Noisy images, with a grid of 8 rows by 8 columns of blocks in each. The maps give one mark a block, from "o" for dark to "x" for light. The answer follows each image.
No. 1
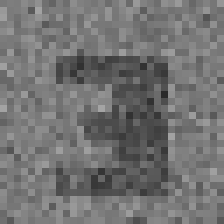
x x x x x x x x
x x x x x x x x
x x o o o o x x
x x x x o o x x
x x x o o o x x
x x x x o o x x
x x o o o o x x
x x x x x x x x
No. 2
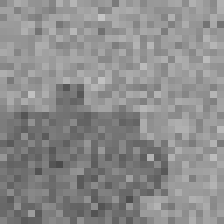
x x x x x x x x
x x x x x x x x
x x x x x x x x
x x o x x x x x
o o o o o x x x
o o o o o o x x
o o o o o o x x
o o o o o x x x
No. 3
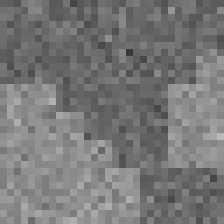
o o o o o o o o
o o o o o o o o
o o o o o o o x
x x o o o o x x
x x x o o o x x
x x x x o o x x
x x x x x o o o
x x x x x o o o
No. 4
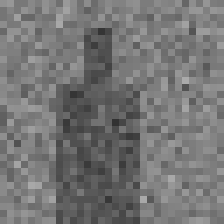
x x x x x x x x
x x x o x x x x
x x x o x x x x
x x o o o x x x
x x o o o x x x
x x o o o x x x
x x o o o x x x
x x o o o x x x
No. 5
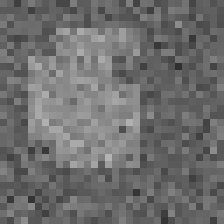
o o o o o o o o
o o x x x o o o
o x x x o o o o
o x x x x o o o
o x x x x o o o
o o x x x o o o
o o o o o o o o
o o o o o o o o
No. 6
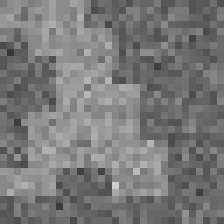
x x x o o o o o
o x x x o o o o
o o x x o o o o
o o x x x o o o
o x x x x o o o
o x x x x x o o
x x o o x x o o
o o o o o o o o
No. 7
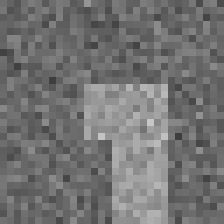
o o o o o o o o
o o o o o o o o
o o o o o o o o
o o o x x x o o
o o o x x x o o
o o o o x x o o
o o o o x x o o
o o o o x x o o
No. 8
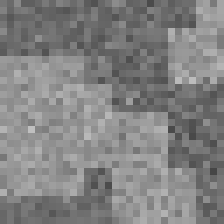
o o o o o o o x
o o o o o o x x
x x x o o o x x
x x x x o o o o
x x x x x x o o
x x x x x x o o
x x x o x x x o
o o o o x x x o
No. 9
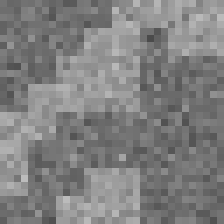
o o o o x x x x
o o o x x o x x
o o x x x o o o
o x x x x o o o
x x o o o o o o
x o o o o o o o
x o o x x o o o
o o x x x o o o
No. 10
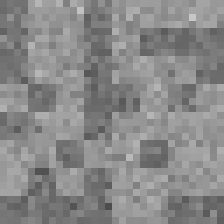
o x x o x x x x
o x x o x o o o
o x x o x x x o
x o x o o x o x
o x x o x x x x
x x o x x o x x
x o x o x x x x
o o o o x x o o
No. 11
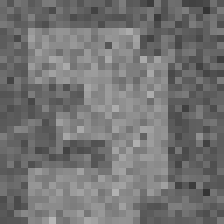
o o o o o o o o
o x x x x o o o
o x x x x x o o
o o o x x x o o
o o x x x x o o
o o o o x x o o
o x x x x x o o
o x x x x o o o
